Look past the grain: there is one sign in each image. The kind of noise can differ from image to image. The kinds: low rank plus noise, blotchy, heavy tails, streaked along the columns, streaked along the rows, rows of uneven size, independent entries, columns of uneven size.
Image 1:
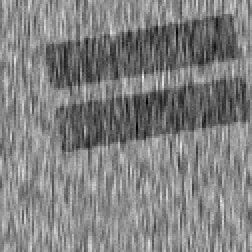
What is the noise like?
streaked along the columns
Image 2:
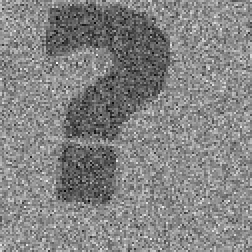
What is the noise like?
independent entries
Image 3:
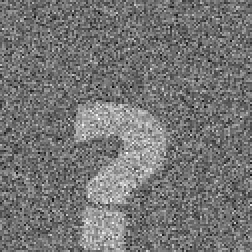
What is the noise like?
independent entries
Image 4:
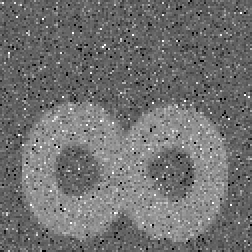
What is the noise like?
heavy tails
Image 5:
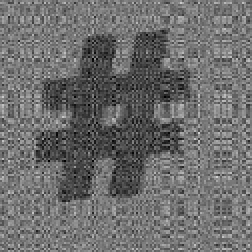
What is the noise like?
low rank plus noise
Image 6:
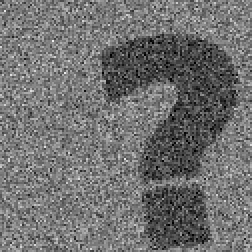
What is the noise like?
independent entries
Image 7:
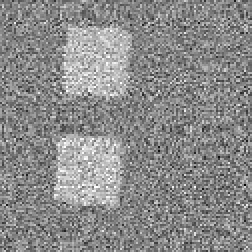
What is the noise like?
low rank plus noise
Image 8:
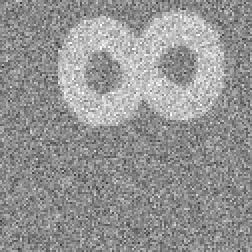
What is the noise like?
independent entries
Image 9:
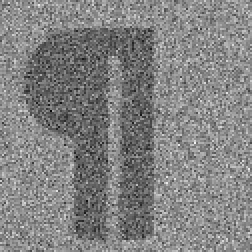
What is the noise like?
independent entries
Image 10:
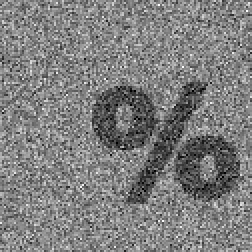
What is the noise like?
independent entries
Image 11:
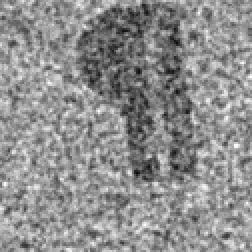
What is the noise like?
blotchy
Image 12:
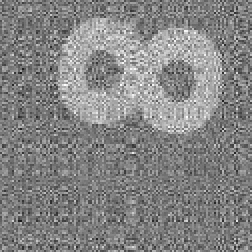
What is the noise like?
low rank plus noise
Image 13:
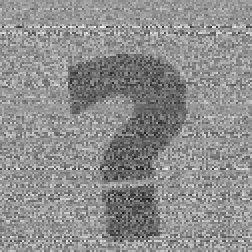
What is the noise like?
rows of uneven size
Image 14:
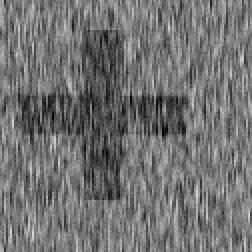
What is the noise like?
streaked along the columns
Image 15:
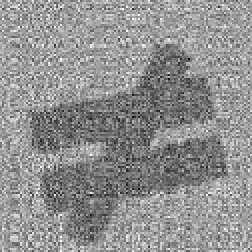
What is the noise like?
low rank plus noise
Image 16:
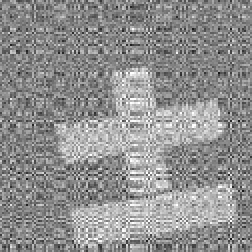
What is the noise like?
low rank plus noise
